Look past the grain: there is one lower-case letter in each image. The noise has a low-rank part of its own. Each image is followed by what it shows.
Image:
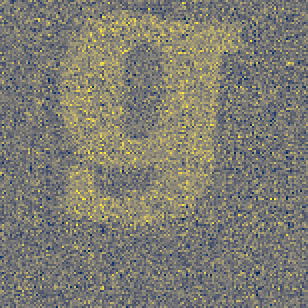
g
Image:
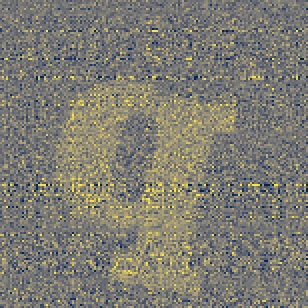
q
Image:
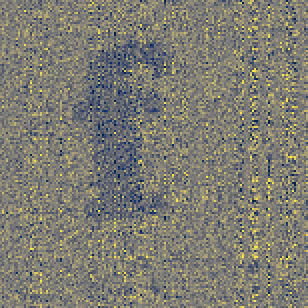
f
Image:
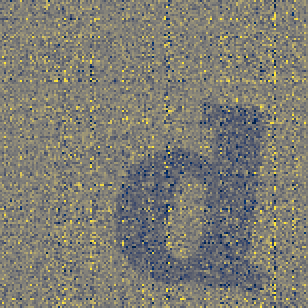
d
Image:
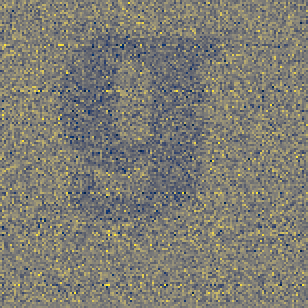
g
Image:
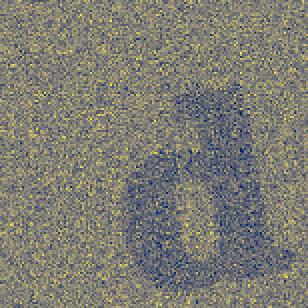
d
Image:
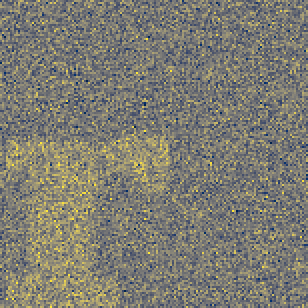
r
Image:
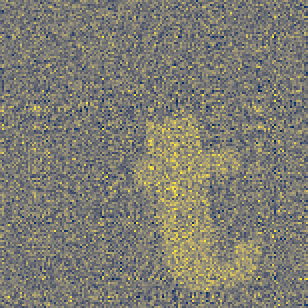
t
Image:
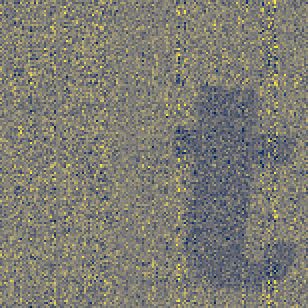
t
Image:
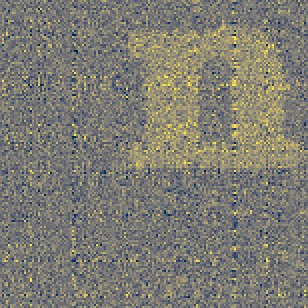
n
